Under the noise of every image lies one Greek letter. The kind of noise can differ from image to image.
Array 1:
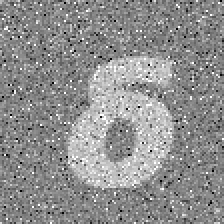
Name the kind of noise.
heavy tails
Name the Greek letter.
delta
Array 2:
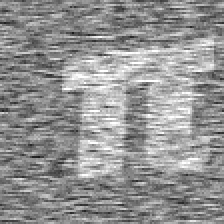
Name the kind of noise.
streaked along the rows
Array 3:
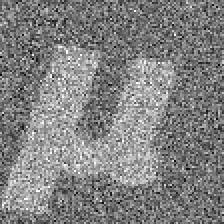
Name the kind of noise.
independent entries
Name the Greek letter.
mu
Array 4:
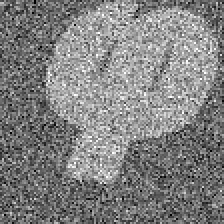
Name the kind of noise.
independent entries
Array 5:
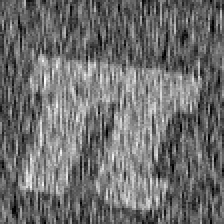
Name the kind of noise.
streaked along the columns
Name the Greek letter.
pi
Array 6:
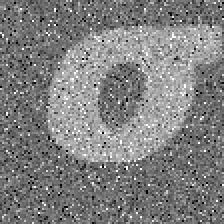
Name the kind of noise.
heavy tails
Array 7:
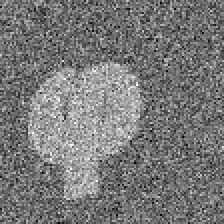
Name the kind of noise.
independent entries
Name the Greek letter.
phi
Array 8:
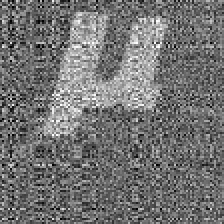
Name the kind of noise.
low rank plus noise
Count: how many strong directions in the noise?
two
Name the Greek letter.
mu
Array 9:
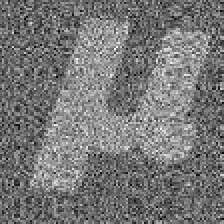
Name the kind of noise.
low rank plus noise
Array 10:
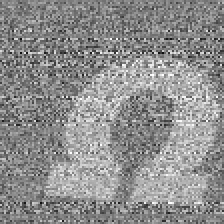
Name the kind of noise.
rows of uneven size
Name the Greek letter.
omega
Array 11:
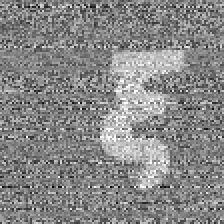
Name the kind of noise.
rows of uneven size
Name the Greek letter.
xi
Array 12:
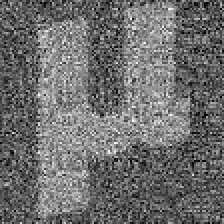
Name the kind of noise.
low rank plus noise
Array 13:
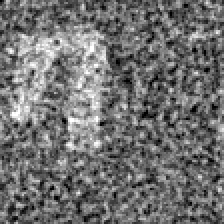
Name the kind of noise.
blotchy
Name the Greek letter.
eta
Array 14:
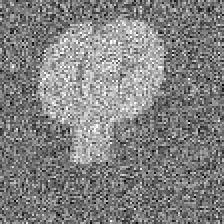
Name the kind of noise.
low rank plus noise
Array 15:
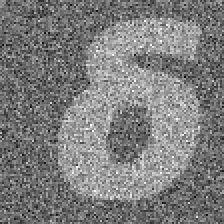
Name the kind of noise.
independent entries
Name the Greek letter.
delta
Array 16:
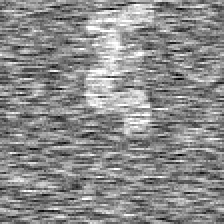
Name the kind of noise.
streaked along the rows
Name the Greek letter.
xi
